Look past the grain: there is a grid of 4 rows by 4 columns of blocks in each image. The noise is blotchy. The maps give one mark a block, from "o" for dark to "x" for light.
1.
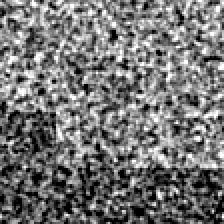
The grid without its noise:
x x x x
x x x x
o x x x
o o o o
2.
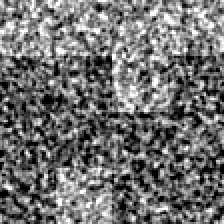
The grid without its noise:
x x x x
o o x o
o o o o
o x o o
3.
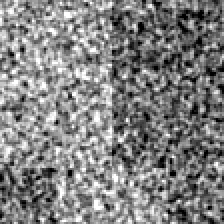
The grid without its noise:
x x o o
x x o o
x x o o
o x x o
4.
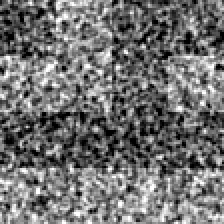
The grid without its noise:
o x o o
x x o x
o o o o
x x x x
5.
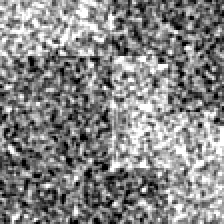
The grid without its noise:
x x o o
o o x o
o o x x
o o o x
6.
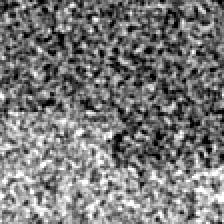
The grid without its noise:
o o o o
o o o o
x x o o
x x x x
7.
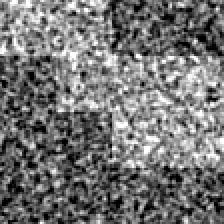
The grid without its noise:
x x o o
o x x x
o o x x
o o o o
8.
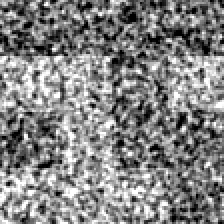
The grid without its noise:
o o o o
x x o x
o x o o
x x x o
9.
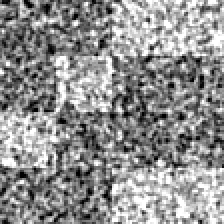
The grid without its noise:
o o x x
o x o o
x o o o
o o x x
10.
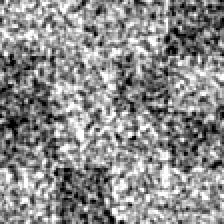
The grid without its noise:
x x x o
o x o x
o x x o
x o x x
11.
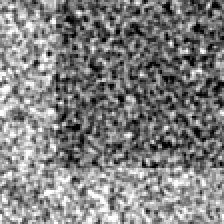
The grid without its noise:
x o o o
x o o o
x o o o
x x x x
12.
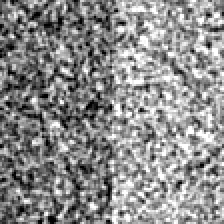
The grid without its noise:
o o x x
o o x x
o o x x
o o x x
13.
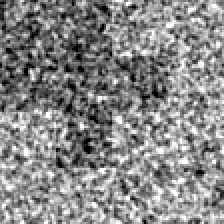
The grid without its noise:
o o x x
o o o x
x o x x
x x x x
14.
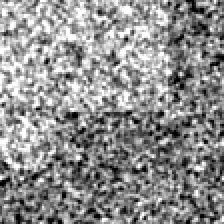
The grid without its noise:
x x x o
x x x o
x o o o
o o o o
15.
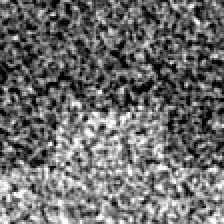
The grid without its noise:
o o o o
o o o o
o x x o
x x x x
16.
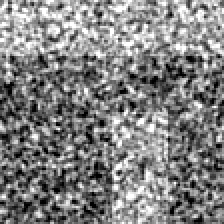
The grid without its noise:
x x x x
o o o o
o o x o
o o x o
